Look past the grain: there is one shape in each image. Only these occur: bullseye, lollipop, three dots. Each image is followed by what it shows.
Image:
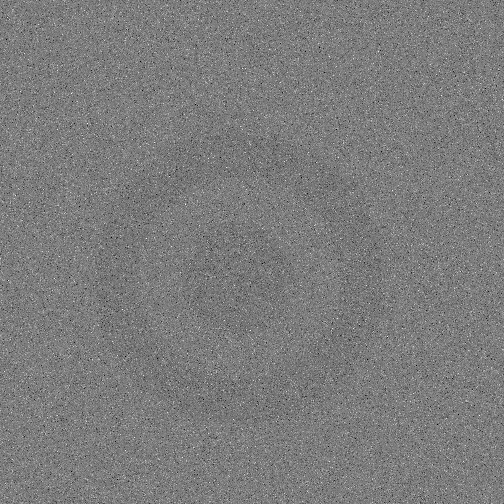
bullseye
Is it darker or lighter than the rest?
darker
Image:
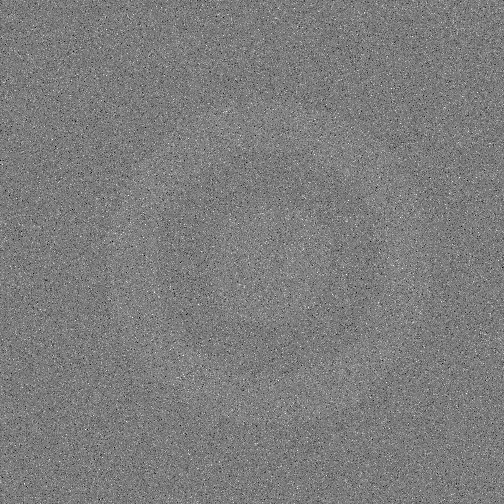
bullseye
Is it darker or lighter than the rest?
lighter
